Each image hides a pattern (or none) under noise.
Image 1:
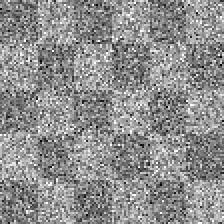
a checkerboard
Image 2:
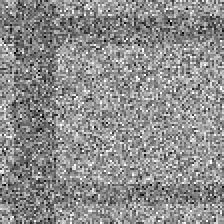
bands of rows crossing bands of columns
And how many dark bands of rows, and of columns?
2 and 1
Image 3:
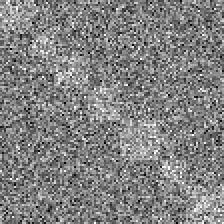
blocks along the diagonal
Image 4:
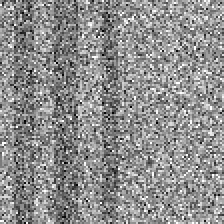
bands of columns
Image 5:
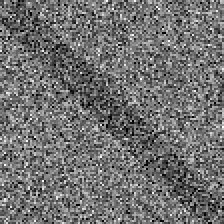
a diagonal band
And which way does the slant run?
top left to bottom right
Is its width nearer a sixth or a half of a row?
a sixth
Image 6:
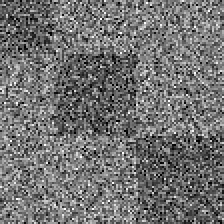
blocks along the diagonal
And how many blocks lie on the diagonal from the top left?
3
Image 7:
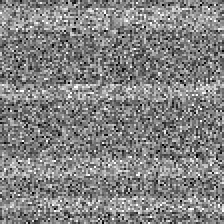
bands of rows
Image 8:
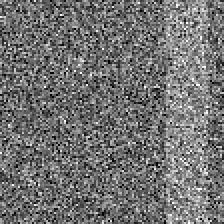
one band of columns
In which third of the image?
right
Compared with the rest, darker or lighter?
lighter
